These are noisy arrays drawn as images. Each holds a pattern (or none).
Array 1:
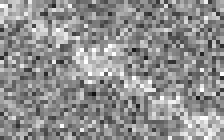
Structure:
blocks along the diagonal
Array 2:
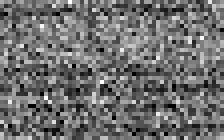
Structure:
bands of rows
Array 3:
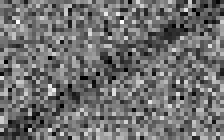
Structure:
a diagonal band
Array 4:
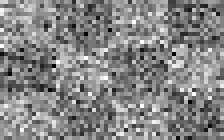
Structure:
a checkerboard
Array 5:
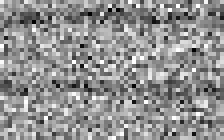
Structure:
bands of rows
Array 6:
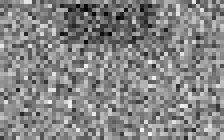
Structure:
one block
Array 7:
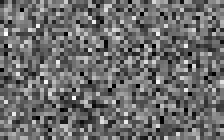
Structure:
only noise
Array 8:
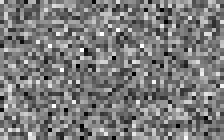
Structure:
only noise
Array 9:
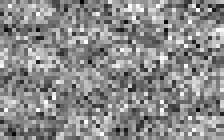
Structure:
a checkerboard
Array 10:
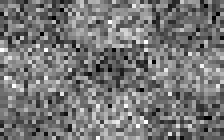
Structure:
a checkerboard
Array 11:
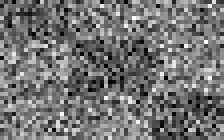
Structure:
blocks along the diagonal
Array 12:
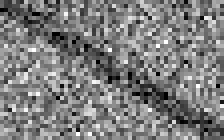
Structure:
a diagonal band
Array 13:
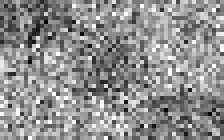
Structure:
blocks along the diagonal
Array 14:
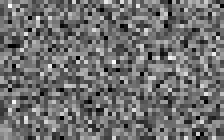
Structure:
only noise
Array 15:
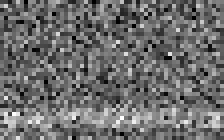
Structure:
one band of rows
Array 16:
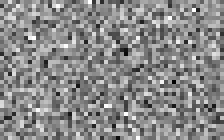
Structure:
only noise
